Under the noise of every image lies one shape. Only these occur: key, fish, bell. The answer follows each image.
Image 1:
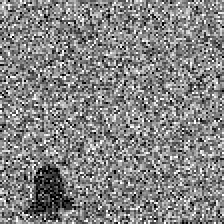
bell
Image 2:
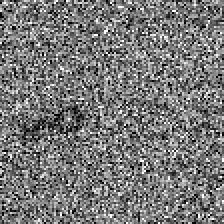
key
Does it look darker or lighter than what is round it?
darker
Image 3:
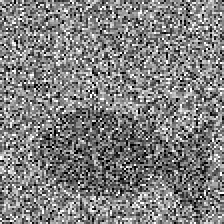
fish
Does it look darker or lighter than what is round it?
darker
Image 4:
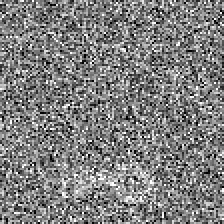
key
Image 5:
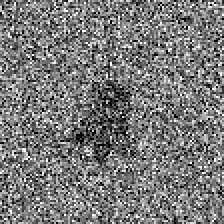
bell
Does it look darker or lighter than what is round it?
darker
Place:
centre
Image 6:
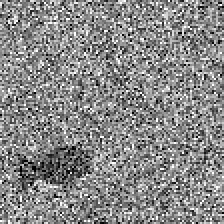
fish
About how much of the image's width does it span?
a third
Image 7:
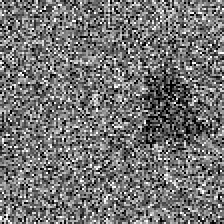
bell
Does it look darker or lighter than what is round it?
darker
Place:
middle right
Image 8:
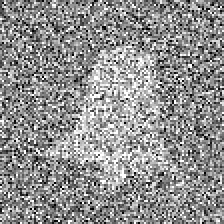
bell
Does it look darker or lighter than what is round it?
lighter
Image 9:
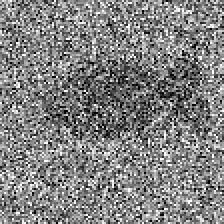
fish
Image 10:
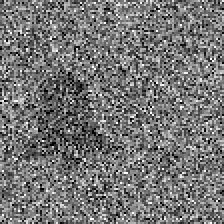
bell
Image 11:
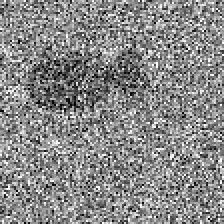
fish
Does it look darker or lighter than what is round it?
darker
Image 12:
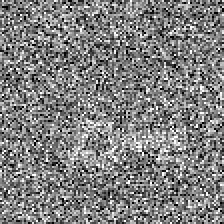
key
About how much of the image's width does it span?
half
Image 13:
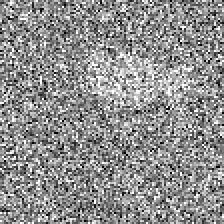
fish
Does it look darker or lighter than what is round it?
lighter
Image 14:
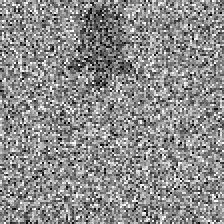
bell
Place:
top middle
